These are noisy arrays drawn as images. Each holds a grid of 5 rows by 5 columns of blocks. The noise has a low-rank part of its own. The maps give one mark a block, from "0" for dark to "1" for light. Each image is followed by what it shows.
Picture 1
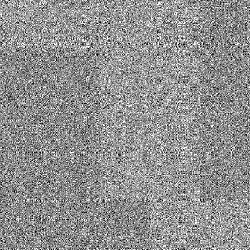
1 1 1 1 0
0 0 1 1 0
0 0 1 1 0
0 0 1 1 0
0 0 0 1 1
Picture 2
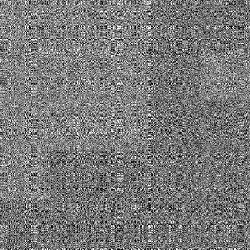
1 1 1 0 0
1 1 1 0 1
1 1 1 0 0
1 0 0 0 0
0 0 0 0 0
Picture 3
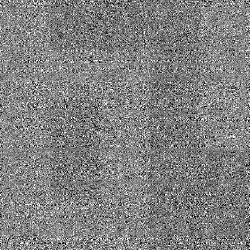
1 0 0 0 1
1 1 1 0 1
1 0 1 0 1
1 0 1 0 0
1 1 1 0 0
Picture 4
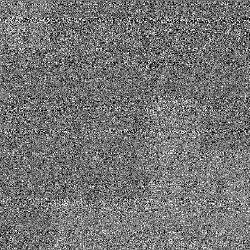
1 0 0 0 0
0 0 0 0 0
0 0 0 1 0
0 0 0 1 1
0 1 1 1 1
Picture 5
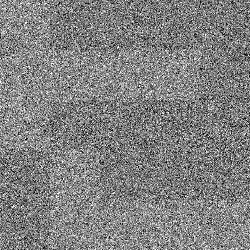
1 0 0 0 0
1 1 1 1 0
1 0 0 0 0
0 1 0 0 0
0 1 1 1 1
